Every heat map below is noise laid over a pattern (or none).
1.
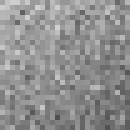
a smooth slope
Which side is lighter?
top left
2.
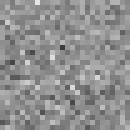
only noise
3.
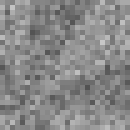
spokes from one point
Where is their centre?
bottom left
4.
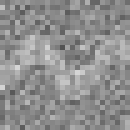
a wavy band
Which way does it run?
left to right
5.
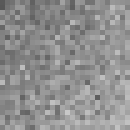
a smooth slope
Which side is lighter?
bottom right
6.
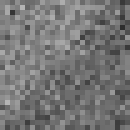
a sharp edge
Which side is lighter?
top left
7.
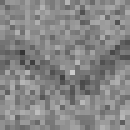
a wavy band
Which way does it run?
left to right
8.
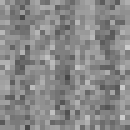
vertical stripes
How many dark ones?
3
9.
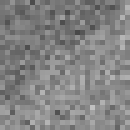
a sharp edge
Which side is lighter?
bottom right
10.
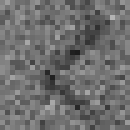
a wavy band
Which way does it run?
top to bottom
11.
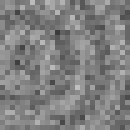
rings round one point
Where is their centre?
middle left
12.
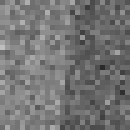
a sharp edge
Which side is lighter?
left
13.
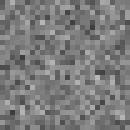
only noise
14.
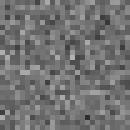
only noise
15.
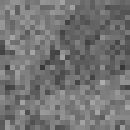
spokes from one point
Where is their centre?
bottom left
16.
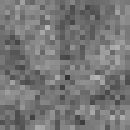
spokes from one point
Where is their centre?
bottom middle
